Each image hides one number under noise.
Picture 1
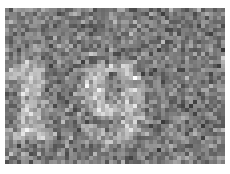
19
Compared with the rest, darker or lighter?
lighter
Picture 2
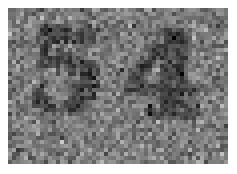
54
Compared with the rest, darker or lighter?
darker
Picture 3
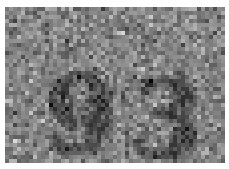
93
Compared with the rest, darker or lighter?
darker
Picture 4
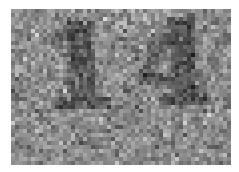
14
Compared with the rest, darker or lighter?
darker
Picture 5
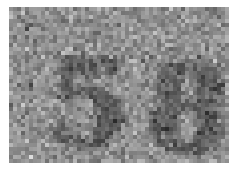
58
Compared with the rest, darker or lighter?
darker
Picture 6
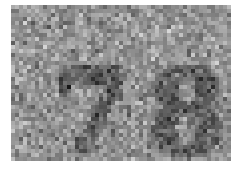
78
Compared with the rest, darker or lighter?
darker
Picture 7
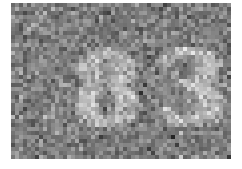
83
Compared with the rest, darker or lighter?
lighter
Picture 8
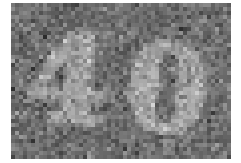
40
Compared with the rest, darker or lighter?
lighter
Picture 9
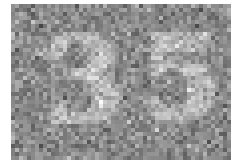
35
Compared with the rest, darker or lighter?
lighter
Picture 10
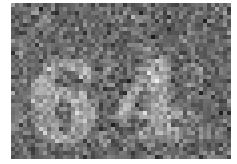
64
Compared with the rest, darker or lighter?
lighter
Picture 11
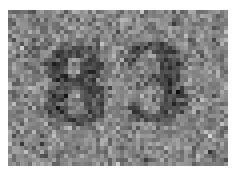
83
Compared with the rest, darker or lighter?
darker
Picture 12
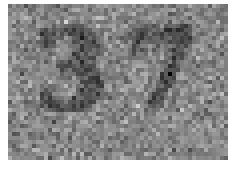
37
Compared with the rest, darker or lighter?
darker
